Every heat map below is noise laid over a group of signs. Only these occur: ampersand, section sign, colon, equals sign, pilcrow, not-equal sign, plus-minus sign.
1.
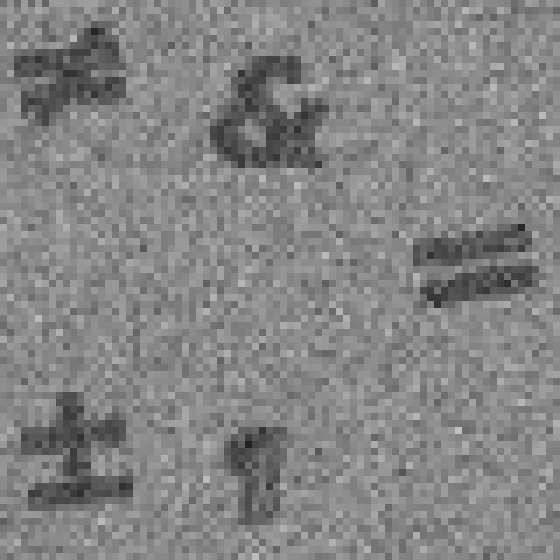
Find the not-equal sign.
top left
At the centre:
nothing
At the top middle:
ampersand
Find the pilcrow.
bottom middle
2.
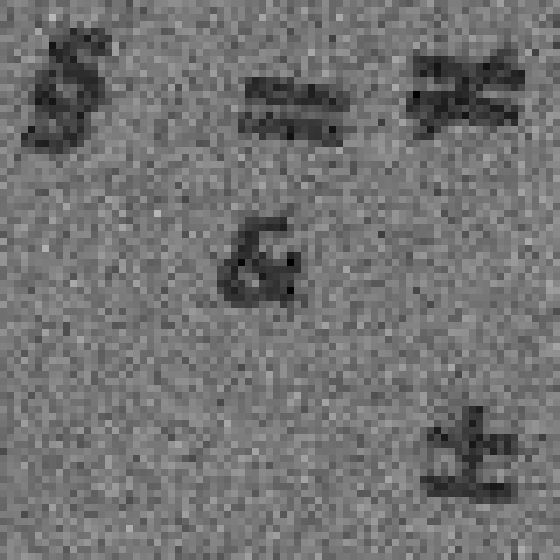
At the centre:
ampersand
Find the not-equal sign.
top right
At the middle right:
nothing
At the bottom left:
nothing
